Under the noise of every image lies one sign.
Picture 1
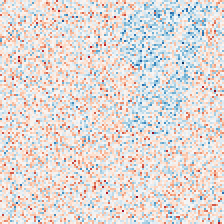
pilcrow
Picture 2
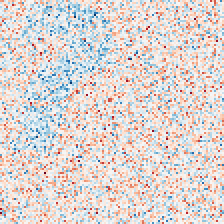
question mark
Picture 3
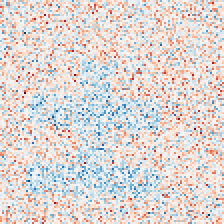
plus-minus sign
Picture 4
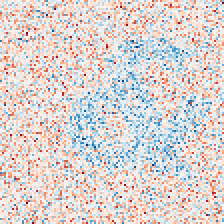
ampersand
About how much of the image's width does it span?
two thirds
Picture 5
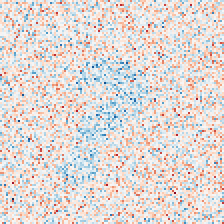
question mark
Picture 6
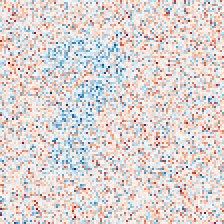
question mark
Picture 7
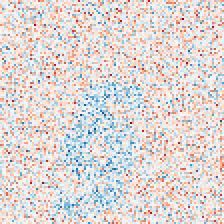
section sign
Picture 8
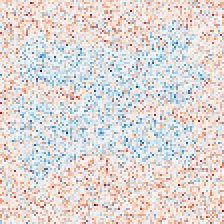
not-equal sign
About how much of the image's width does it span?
nearly all
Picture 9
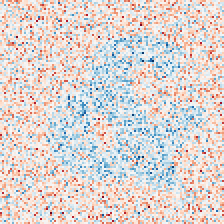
ampersand
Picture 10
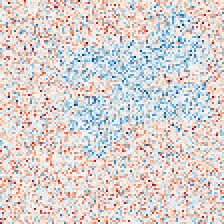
not-equal sign
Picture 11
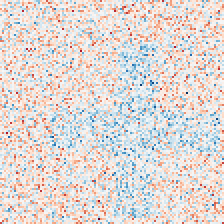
plus sign
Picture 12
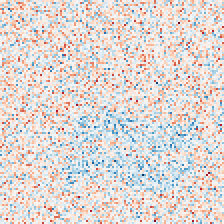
approximately sign
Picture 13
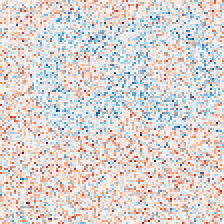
infinity sign
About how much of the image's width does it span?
nearly all
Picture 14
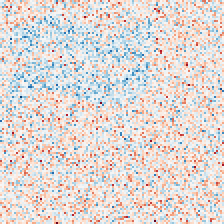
approximately sign
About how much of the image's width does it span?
two thirds
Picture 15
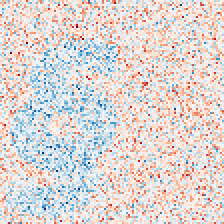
section sign
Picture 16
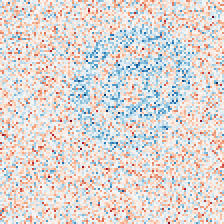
at sign
